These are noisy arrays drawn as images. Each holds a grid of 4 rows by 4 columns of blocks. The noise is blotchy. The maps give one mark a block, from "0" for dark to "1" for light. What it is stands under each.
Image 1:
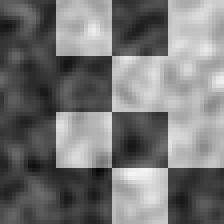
0 1 0 1
0 0 1 1
0 1 0 1
0 0 1 0
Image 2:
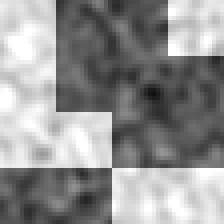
1 0 0 1
1 0 0 0
1 1 0 0
0 0 1 1
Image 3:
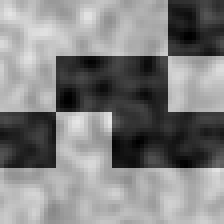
1 1 1 0
1 0 0 1
0 1 0 0
1 1 1 1
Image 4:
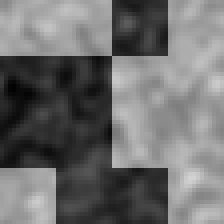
1 1 0 1
0 0 1 1
0 0 1 1
1 0 0 1
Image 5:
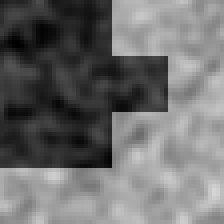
0 0 1 1
0 0 0 1
0 0 1 1
1 1 1 1
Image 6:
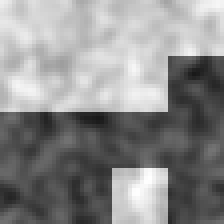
1 1 1 1
1 1 1 0
0 0 0 0
0 0 1 0
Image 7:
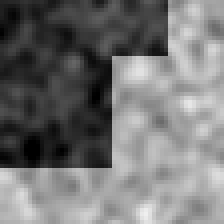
0 0 0 1
0 0 1 1
0 0 1 1
1 1 1 1
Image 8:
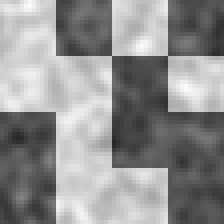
1 0 1 0
1 1 0 1
0 1 0 0
0 1 1 0
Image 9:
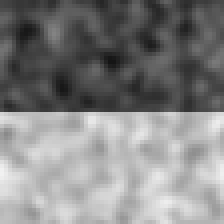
0 0 0 0
0 0 0 0
1 1 1 1
1 1 1 1
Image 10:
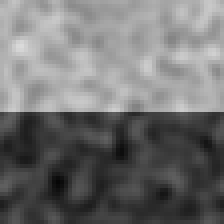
1 1 1 1
1 1 1 1
0 0 0 0
0 0 0 0
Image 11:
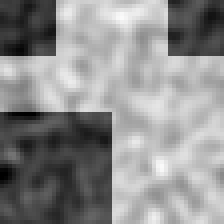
0 1 1 0
1 1 1 1
0 0 1 1
0 0 1 1
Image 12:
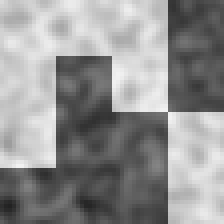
1 1 1 0
1 0 1 0
1 0 0 1
0 0 0 1
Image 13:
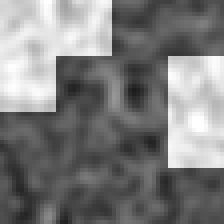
1 1 0 0
1 0 0 1
0 0 0 1
0 0 0 0
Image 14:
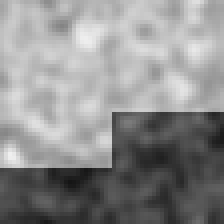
1 1 1 1
1 1 1 1
1 1 0 0
0 0 0 0
